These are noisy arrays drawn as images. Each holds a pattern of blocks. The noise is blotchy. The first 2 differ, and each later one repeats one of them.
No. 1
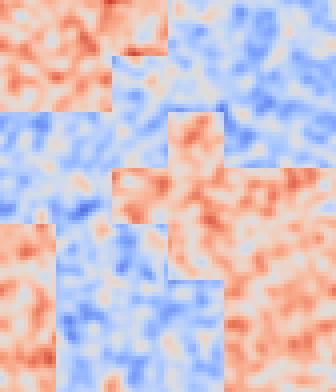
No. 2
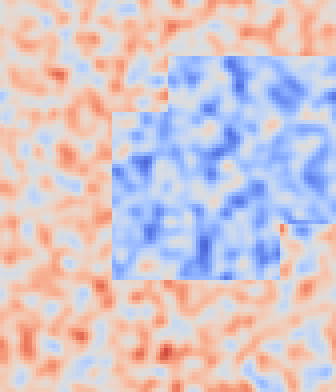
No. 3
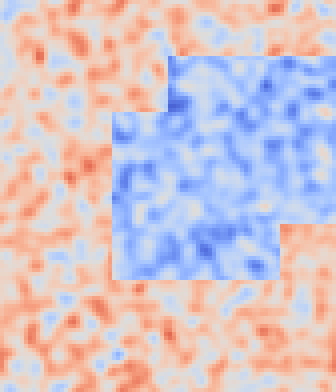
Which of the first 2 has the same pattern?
2
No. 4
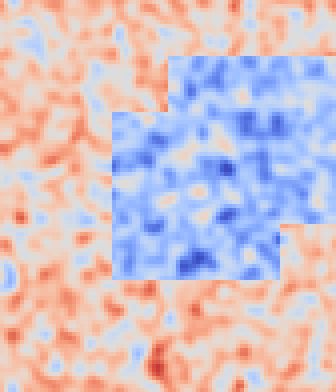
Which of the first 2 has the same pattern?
2
